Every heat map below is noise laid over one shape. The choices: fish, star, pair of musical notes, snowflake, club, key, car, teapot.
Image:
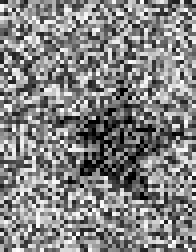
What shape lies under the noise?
star
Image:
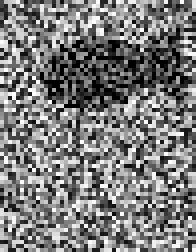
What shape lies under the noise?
fish
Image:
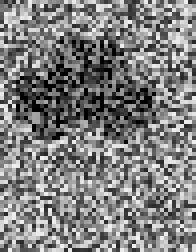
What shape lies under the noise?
car
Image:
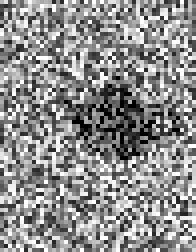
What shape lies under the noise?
teapot
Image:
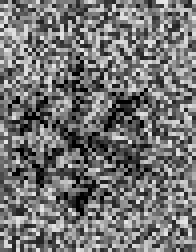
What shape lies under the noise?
snowflake
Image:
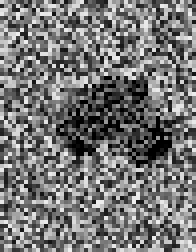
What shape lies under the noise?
car
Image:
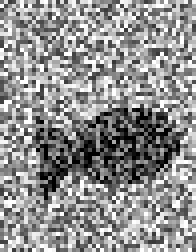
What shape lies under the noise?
fish
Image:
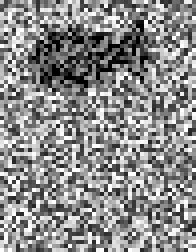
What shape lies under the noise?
fish
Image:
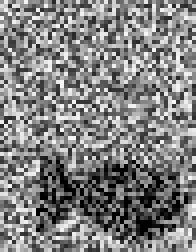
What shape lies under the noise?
fish
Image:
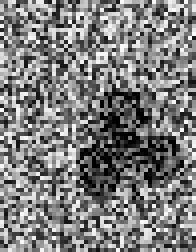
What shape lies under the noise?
club
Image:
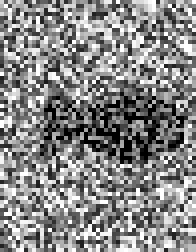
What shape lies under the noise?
fish
